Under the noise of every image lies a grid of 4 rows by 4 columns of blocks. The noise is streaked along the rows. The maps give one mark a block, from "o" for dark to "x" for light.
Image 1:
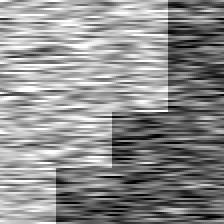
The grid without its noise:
x x x o
x x x o
x x o o
x o o o
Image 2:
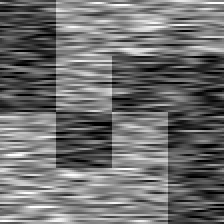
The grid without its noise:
o x x x
o x o o
x o x o
x x x o
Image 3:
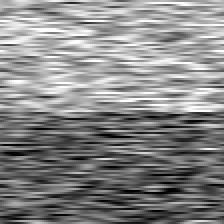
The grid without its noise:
x x x x
x x x x
o o o o
o o o o
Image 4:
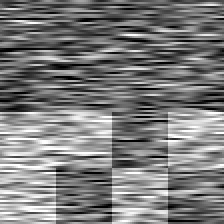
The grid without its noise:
o o o o
o o o o
x x o x
x o x o
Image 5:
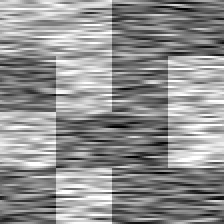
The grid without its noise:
x x o o
o x o x
x o o x
o x o o
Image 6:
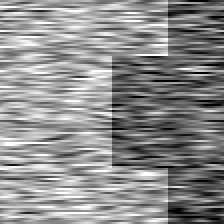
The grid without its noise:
x x x o
x x o o
x x o o
x x x o
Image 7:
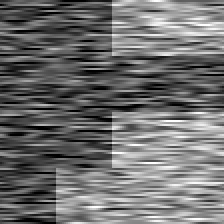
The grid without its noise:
o o x x
o o o o
o o x x
o x x x
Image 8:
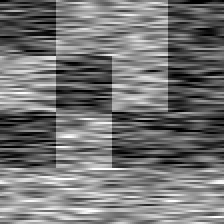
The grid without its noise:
o x x o
x o x o
o x o o
x x x x
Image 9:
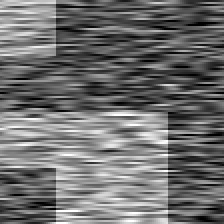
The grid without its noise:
x o o o
o o o o
x x x o
o x x o
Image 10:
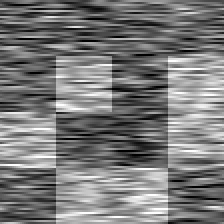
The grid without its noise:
o o o o
o x o x
x o o x
o x x o
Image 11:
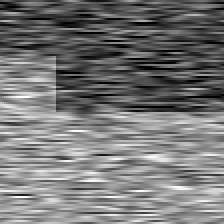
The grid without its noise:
o o o o
x o o o
x x x x
x x x x
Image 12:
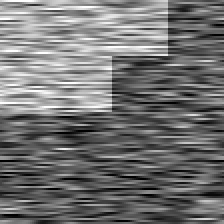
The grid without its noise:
x x x o
x x o o
o o o o
o o o o
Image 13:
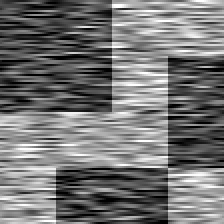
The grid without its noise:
o o x x
o o x o
x x x o
x o o x
